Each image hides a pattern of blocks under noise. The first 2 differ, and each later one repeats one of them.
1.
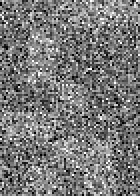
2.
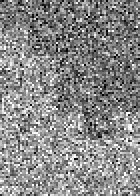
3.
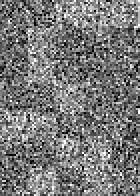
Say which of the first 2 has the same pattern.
1
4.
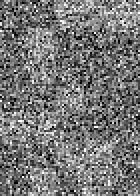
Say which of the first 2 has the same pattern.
1
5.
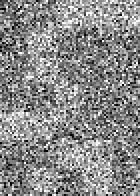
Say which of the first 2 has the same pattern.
1
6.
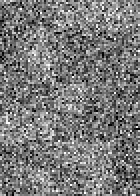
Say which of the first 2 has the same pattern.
1
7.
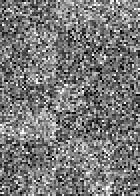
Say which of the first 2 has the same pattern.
1
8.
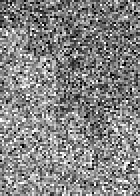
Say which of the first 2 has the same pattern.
2
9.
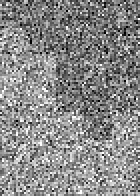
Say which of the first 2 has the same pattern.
2
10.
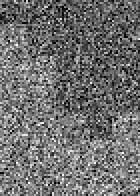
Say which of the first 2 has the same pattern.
2
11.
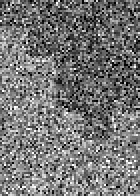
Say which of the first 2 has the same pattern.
2
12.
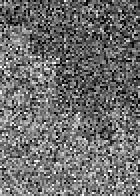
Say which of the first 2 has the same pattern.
2
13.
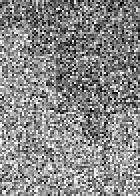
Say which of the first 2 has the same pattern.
2
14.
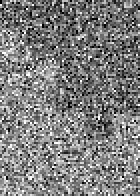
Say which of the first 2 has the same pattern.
2
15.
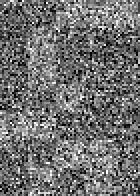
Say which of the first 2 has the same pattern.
1
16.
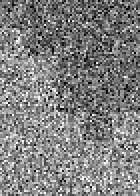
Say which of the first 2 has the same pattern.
2
